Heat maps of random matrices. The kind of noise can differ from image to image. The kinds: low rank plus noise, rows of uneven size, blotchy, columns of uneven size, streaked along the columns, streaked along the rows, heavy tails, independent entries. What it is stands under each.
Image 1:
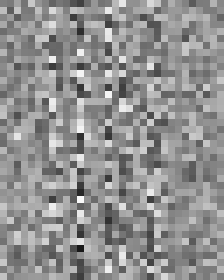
columns of uneven size
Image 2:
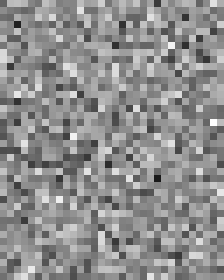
independent entries
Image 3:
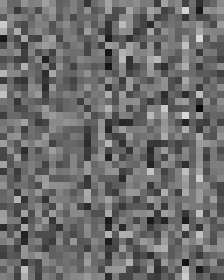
columns of uneven size
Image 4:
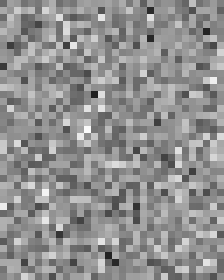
independent entries
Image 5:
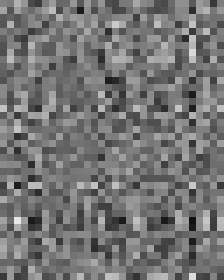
low rank plus noise
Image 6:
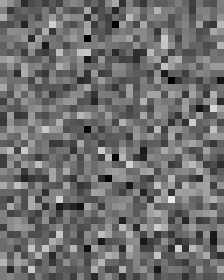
independent entries
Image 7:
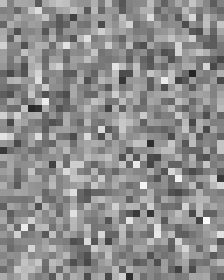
independent entries
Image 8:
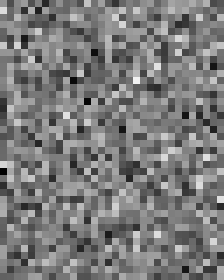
independent entries
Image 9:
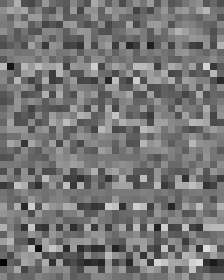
rows of uneven size
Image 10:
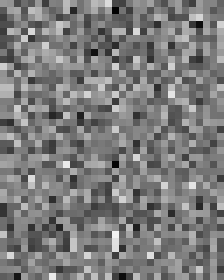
low rank plus noise
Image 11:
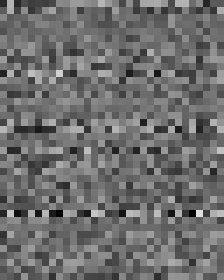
rows of uneven size
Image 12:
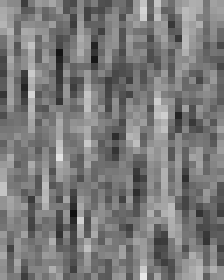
streaked along the columns
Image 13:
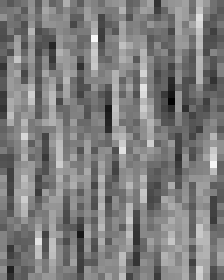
streaked along the columns
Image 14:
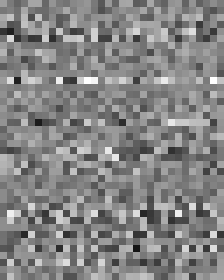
rows of uneven size
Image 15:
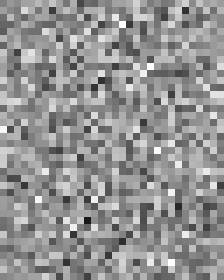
independent entries
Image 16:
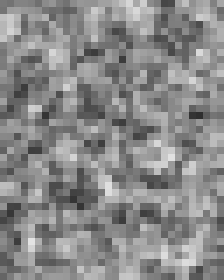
blotchy
